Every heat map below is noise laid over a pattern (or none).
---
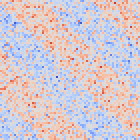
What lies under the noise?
diagonal stripes
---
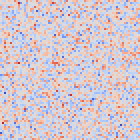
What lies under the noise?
only noise
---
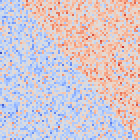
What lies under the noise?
a sharp edge
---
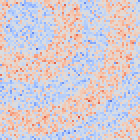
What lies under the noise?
rings round one point
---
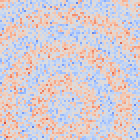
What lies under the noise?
rings round one point
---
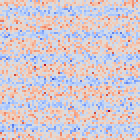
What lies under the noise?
horizontal stripes
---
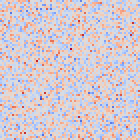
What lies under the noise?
only noise
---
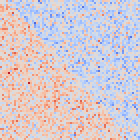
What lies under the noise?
a sharp edge
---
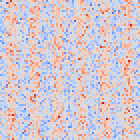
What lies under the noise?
vertical stripes
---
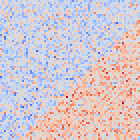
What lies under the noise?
a sharp edge
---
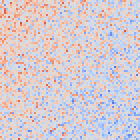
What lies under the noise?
a smooth slope
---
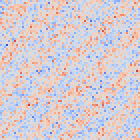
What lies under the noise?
diagonal stripes
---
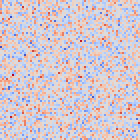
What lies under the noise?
only noise
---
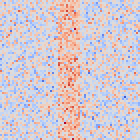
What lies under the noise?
one vertical stripe
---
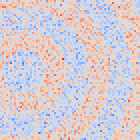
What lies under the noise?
rings round one point
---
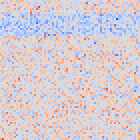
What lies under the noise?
one horizontal stripe
